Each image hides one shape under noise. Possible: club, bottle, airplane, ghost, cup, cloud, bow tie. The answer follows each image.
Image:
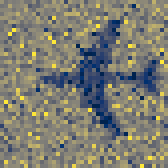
dark airplane
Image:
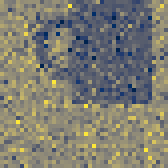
dark cup
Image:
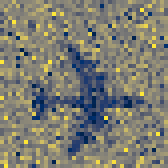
dark airplane
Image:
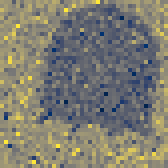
dark ghost
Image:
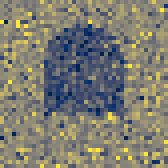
dark ghost
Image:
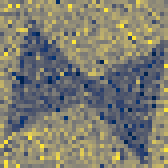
dark bow tie
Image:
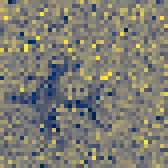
dark airplane
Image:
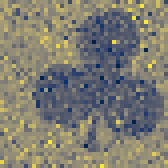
dark club
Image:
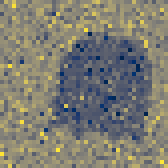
dark ghost
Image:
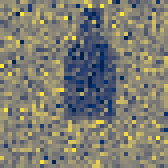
dark bottle
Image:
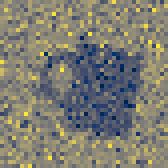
dark cup
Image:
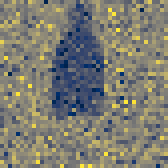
dark bottle
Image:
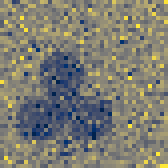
dark club
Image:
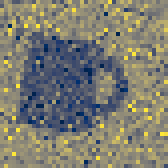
dark cup
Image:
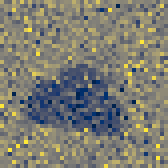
dark cloud
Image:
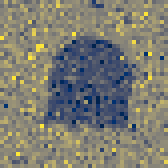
dark ghost
